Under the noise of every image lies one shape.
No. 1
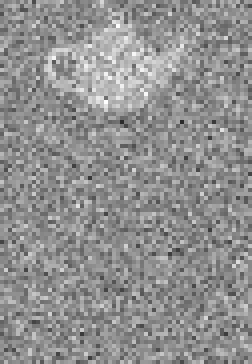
teapot
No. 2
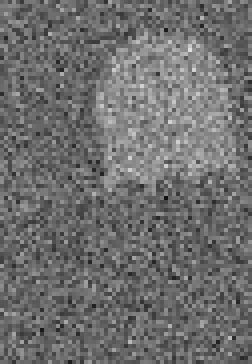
ghost
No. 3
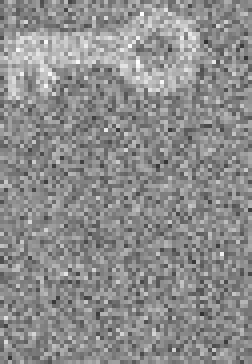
key
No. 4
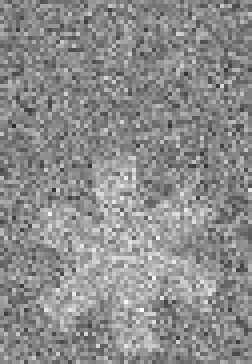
asterisk
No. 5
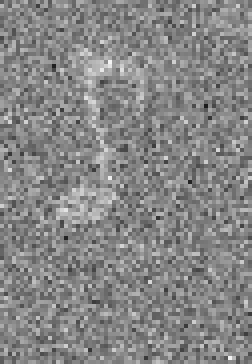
musical note
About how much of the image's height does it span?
half
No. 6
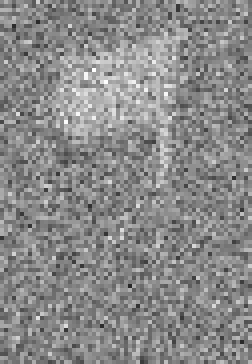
flag
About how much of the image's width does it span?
half
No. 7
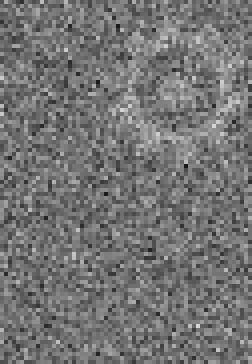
gear
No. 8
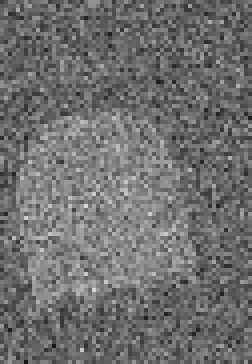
ghost
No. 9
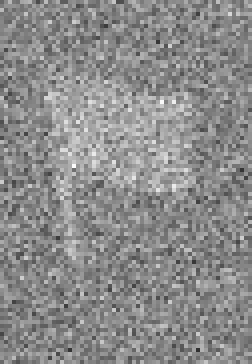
flag
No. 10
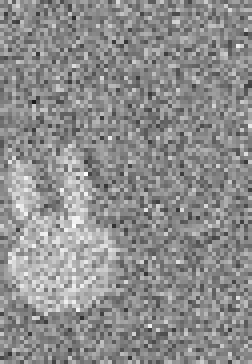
rabbit's head
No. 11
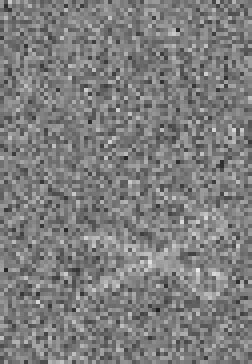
pair of scissors
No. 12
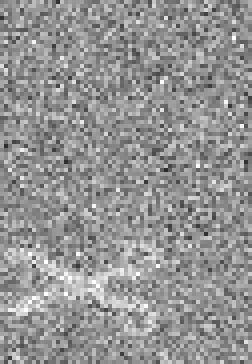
pair of scissors
